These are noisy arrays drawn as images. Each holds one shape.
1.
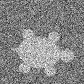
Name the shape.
turtle
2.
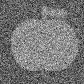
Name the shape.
apple
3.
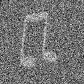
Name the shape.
pair of musical notes
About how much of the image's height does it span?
two thirds
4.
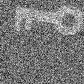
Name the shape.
key
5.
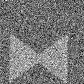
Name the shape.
bow tie
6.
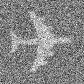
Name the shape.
airplane
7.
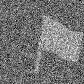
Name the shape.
flag
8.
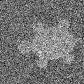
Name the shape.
turtle
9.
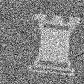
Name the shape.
chess rook
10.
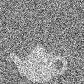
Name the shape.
teapot
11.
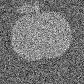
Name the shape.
apple
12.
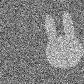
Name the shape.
rabbit's head
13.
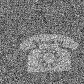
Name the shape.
telephone
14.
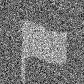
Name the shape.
flag
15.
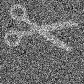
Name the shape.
pair of scissors
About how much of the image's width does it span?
nearly all
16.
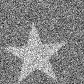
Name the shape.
star
